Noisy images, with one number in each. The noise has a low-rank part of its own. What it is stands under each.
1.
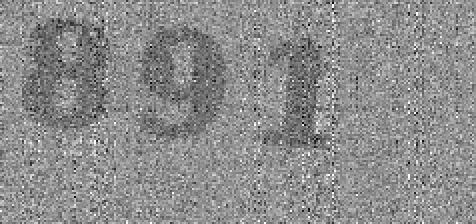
891
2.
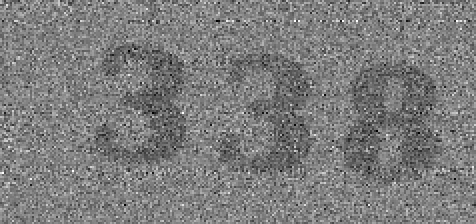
338
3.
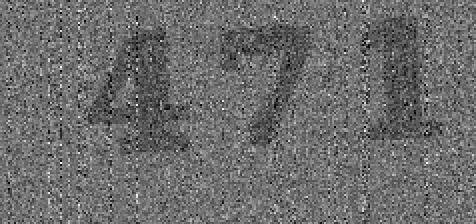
471
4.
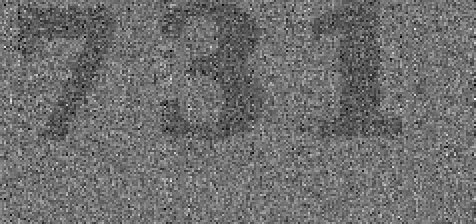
731
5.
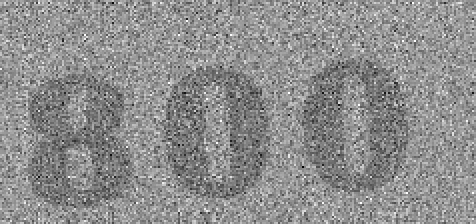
800
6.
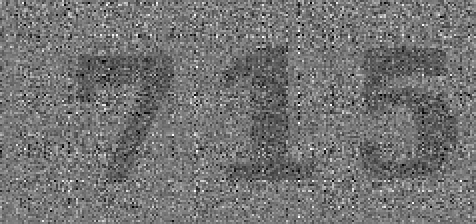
715
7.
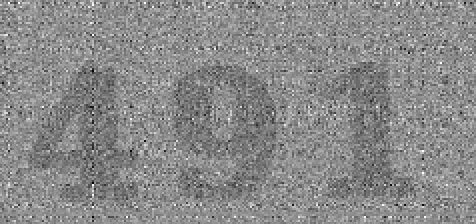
491
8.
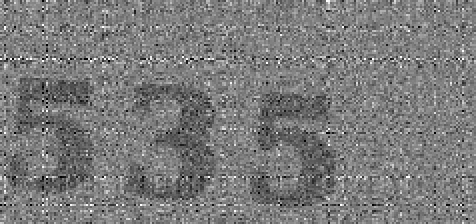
535
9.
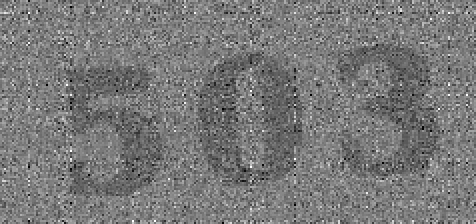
503
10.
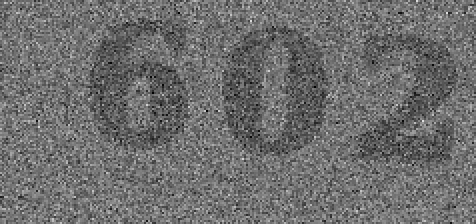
602
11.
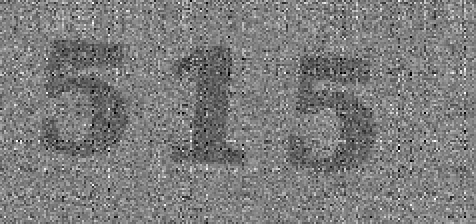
515
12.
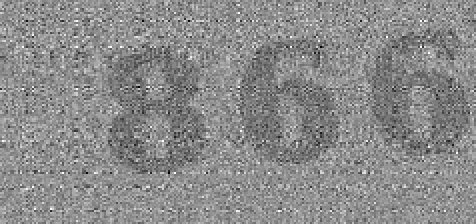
866
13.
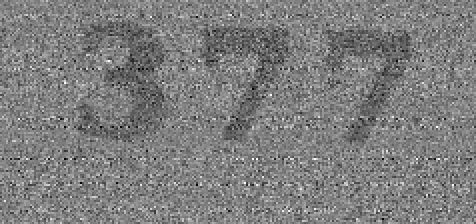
377
